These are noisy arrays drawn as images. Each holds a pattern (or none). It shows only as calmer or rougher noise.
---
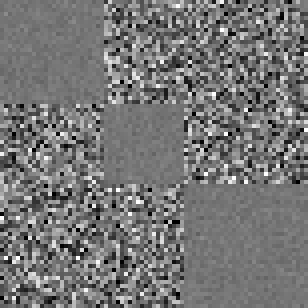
blocks along the diagonal
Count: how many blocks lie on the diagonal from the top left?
3
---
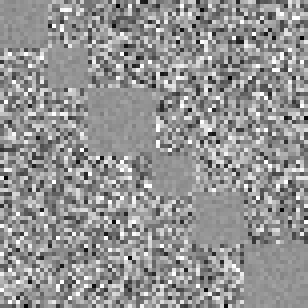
blocks along the diagonal
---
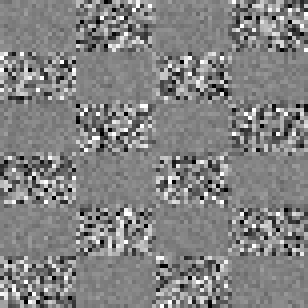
a checkerboard
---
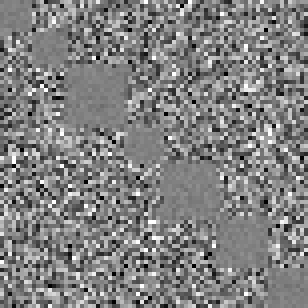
blocks along the diagonal
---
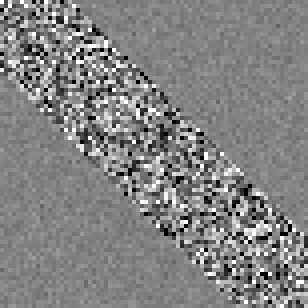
a diagonal band
